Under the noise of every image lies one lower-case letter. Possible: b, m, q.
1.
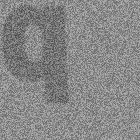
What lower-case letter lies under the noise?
q
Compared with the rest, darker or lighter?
darker
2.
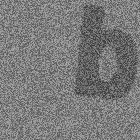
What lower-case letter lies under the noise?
b
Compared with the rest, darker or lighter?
darker
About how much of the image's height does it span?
two thirds
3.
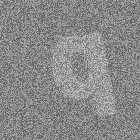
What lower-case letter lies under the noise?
q
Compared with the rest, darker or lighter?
lighter
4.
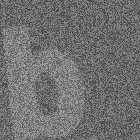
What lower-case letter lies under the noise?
b
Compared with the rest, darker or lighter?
lighter
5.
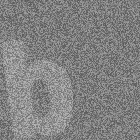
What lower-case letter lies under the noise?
b
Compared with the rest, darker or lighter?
lighter
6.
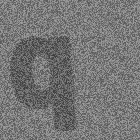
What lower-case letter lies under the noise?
q
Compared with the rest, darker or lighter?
darker
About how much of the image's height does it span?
two thirds
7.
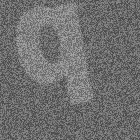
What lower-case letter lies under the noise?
q
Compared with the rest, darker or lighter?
lighter
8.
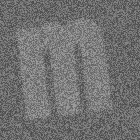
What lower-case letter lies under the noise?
m
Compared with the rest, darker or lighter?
lighter
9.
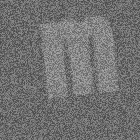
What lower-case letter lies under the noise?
m
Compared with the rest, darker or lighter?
lighter
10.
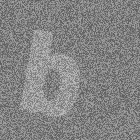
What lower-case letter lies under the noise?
b
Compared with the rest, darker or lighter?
lighter
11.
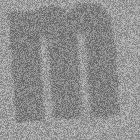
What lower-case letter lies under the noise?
m
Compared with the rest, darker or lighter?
darker
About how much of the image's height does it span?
nearly all
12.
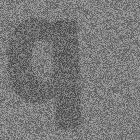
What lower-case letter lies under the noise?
q
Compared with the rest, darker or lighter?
darker
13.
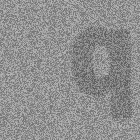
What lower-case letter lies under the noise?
q
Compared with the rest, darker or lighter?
darker
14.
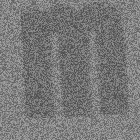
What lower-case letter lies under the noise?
m
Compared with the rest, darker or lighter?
darker
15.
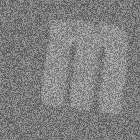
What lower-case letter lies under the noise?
m
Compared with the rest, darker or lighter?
lighter
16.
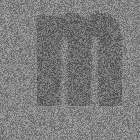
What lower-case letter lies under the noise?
m
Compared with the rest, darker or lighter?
darker
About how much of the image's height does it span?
two thirds
